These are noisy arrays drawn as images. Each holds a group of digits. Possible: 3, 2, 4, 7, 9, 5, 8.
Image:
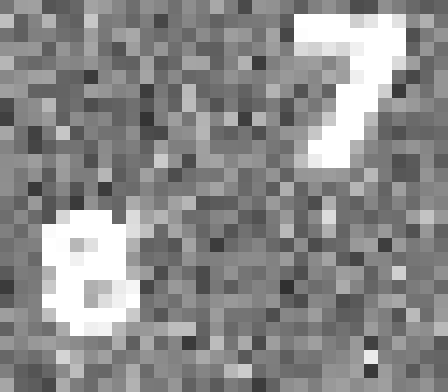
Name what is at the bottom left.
8
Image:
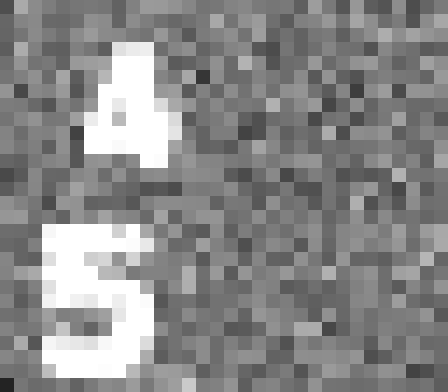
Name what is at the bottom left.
5
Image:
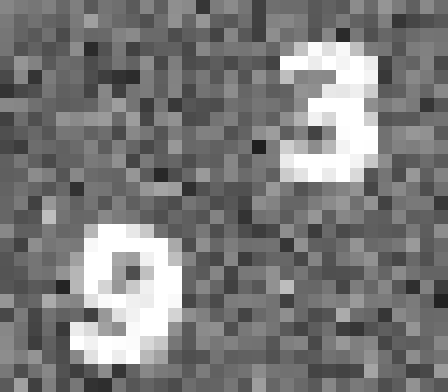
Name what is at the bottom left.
9
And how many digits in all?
2
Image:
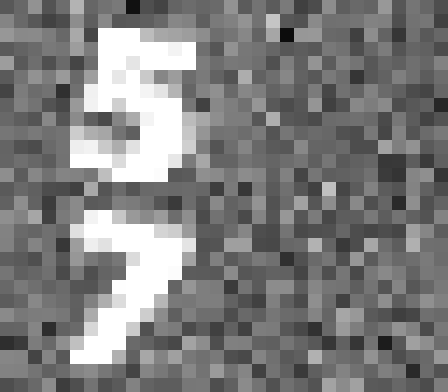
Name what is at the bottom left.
7
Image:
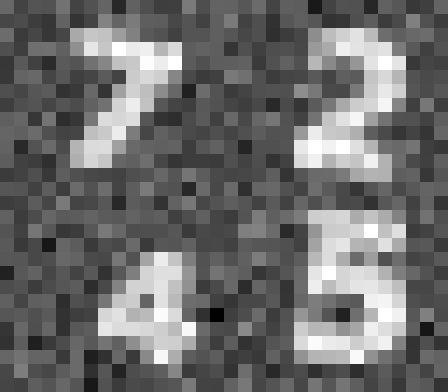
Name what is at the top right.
2
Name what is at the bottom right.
5
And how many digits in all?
4
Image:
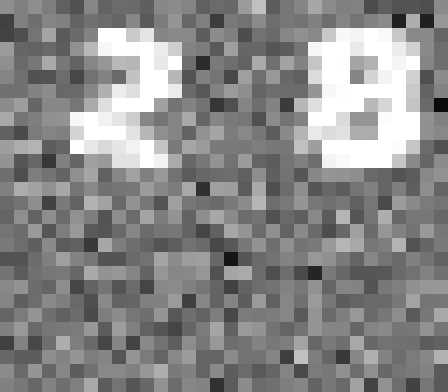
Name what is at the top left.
2
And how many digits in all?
2
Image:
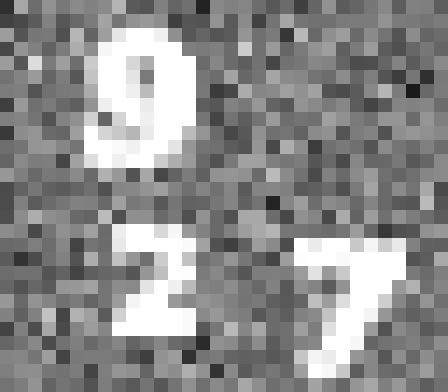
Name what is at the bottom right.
7
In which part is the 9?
top left
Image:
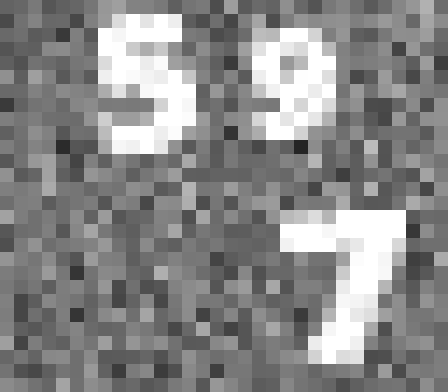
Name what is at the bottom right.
7
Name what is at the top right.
9
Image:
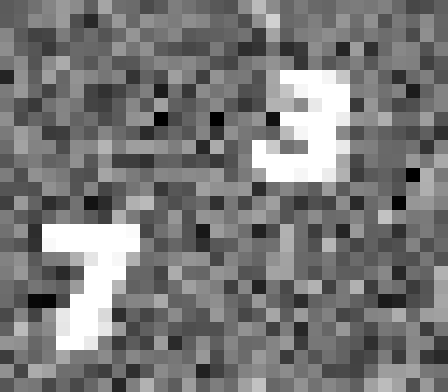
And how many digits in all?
2
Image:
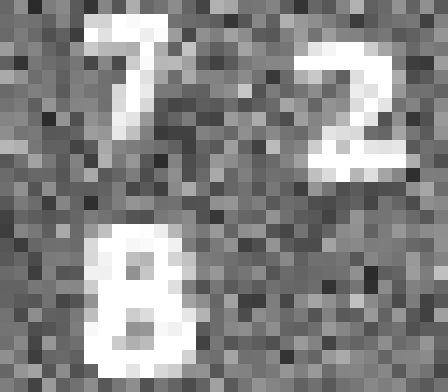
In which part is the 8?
bottom left
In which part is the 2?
top right
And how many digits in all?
3
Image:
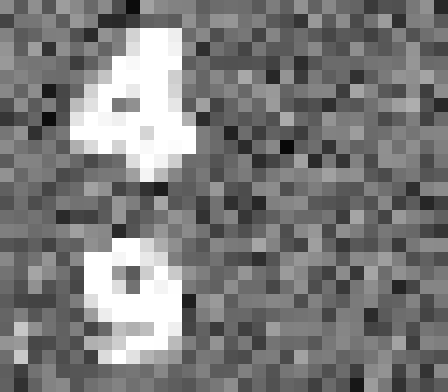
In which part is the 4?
top left
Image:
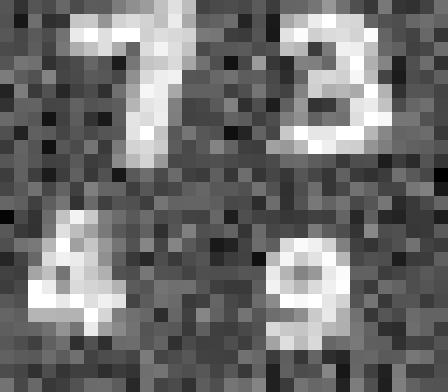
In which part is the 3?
top right
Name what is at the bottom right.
9
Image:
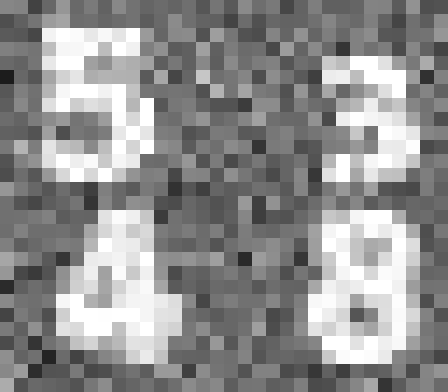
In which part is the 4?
bottom left
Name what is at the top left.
5
